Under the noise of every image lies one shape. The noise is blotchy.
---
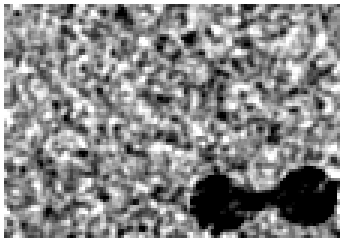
dark dumbbell, bottom right
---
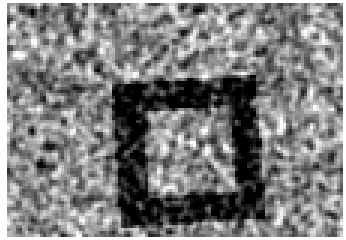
dark square frame
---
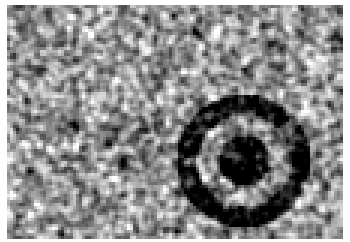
dark bullseye
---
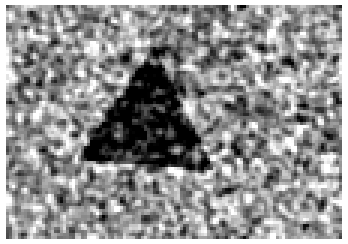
dark triangle
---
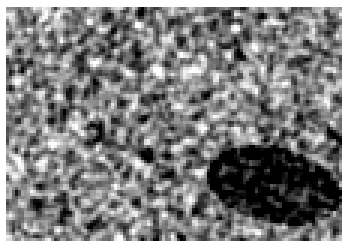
dark ellipse, bottom right
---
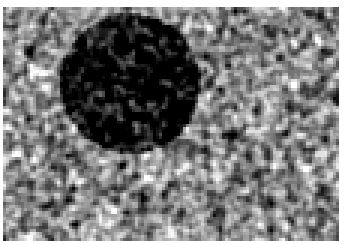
dark disc
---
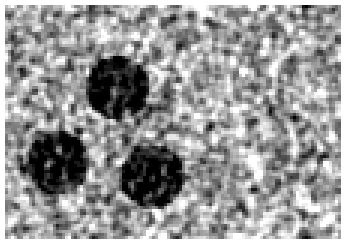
dark three dots
